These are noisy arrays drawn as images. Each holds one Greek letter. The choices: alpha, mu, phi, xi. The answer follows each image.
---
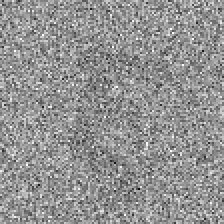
dark xi
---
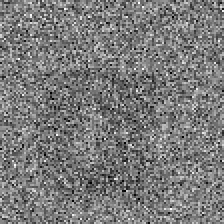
dark alpha
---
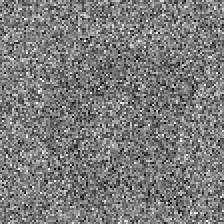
dark alpha
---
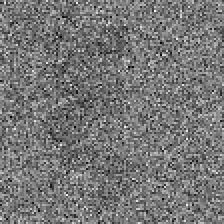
dark xi
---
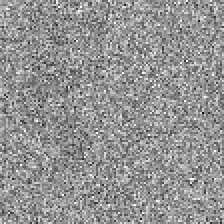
dark xi
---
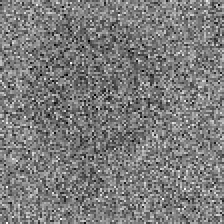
dark phi
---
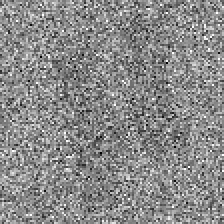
dark mu
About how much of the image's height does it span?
nearly all
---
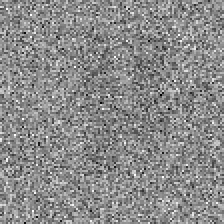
dark mu
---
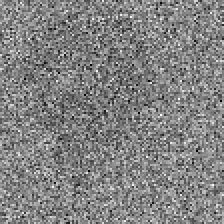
dark phi
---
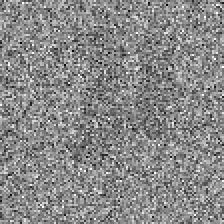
dark mu
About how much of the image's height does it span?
two thirds
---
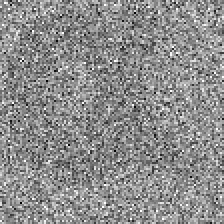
dark alpha
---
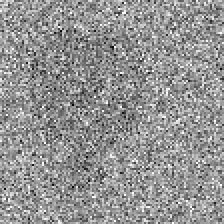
dark phi
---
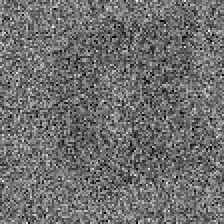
dark alpha
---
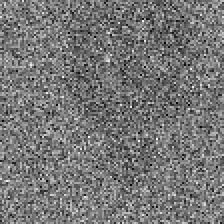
dark phi
